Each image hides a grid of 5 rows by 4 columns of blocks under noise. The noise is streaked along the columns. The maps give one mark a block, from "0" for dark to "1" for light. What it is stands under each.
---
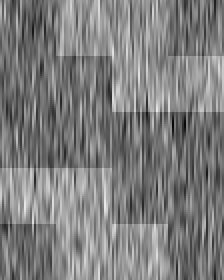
0 1 1 0
0 0 1 1
0 0 0 0
1 1 0 0
0 1 1 0
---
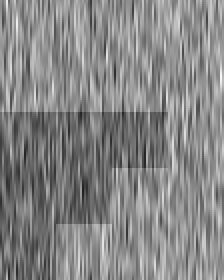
1 1 1 1
1 1 1 1
0 0 0 1
0 0 1 1
0 1 1 1
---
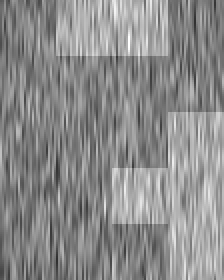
0 1 1 0
0 0 0 0
0 0 0 1
0 0 1 1
0 0 0 1
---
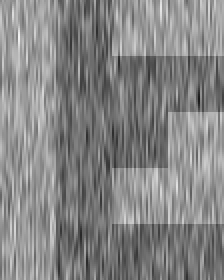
1 0 1 1
1 0 0 0
1 0 0 1
1 0 1 1
1 0 0 0
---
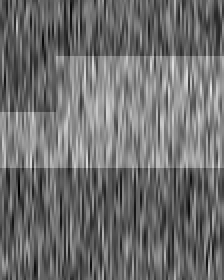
0 0 0 0
0 1 1 1
1 1 1 1
0 0 0 0
0 0 0 0
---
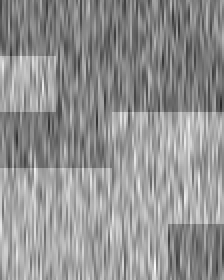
0 0 0 0
1 0 0 0
0 0 1 1
1 1 1 1
1 1 1 0
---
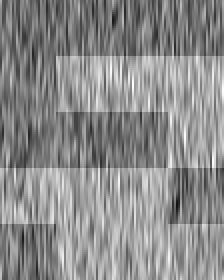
0 0 0 0
0 1 1 1
0 0 0 1
1 1 1 0
0 1 1 1
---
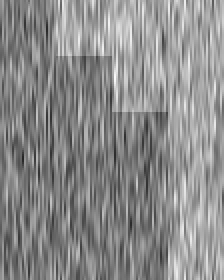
0 1 1 1
0 0 1 1
0 0 0 1
0 0 0 1
0 0 0 1
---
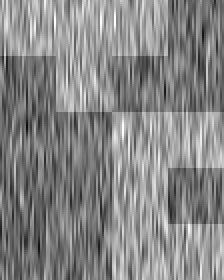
1 1 1 0
0 1 0 0
0 0 1 1
0 0 1 0
0 0 1 1
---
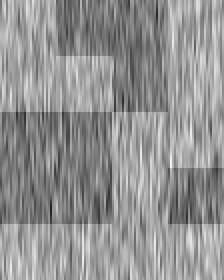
1 0 0 1
1 1 0 1
0 0 1 1
0 0 1 0
1 1 1 1
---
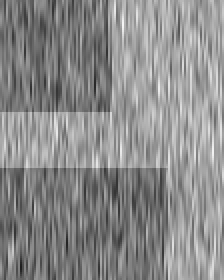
0 0 1 1
0 0 1 1
1 1 1 1
0 0 0 1
0 0 0 1
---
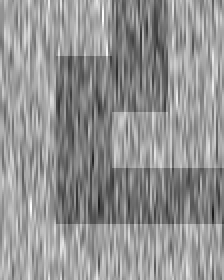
1 1 0 1
1 0 0 1
1 0 1 1
1 0 0 0
1 1 1 1
